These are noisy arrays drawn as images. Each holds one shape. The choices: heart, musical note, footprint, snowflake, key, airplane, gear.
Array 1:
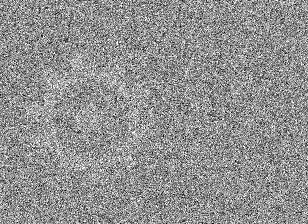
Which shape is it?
gear
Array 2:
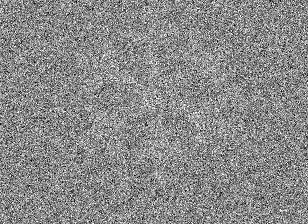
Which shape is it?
snowflake
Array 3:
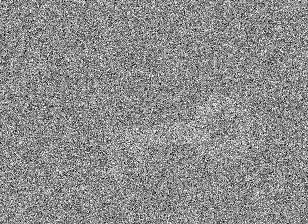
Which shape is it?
key
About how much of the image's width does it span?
half
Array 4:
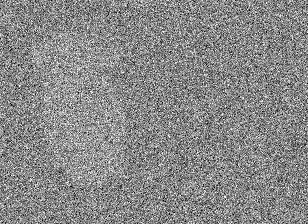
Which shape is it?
footprint
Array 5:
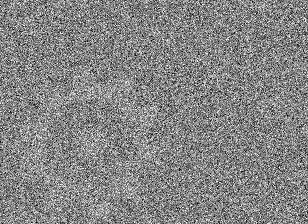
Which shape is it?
gear
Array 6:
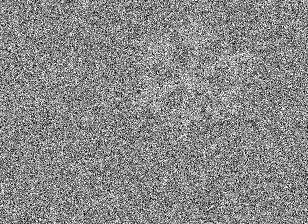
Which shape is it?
snowflake
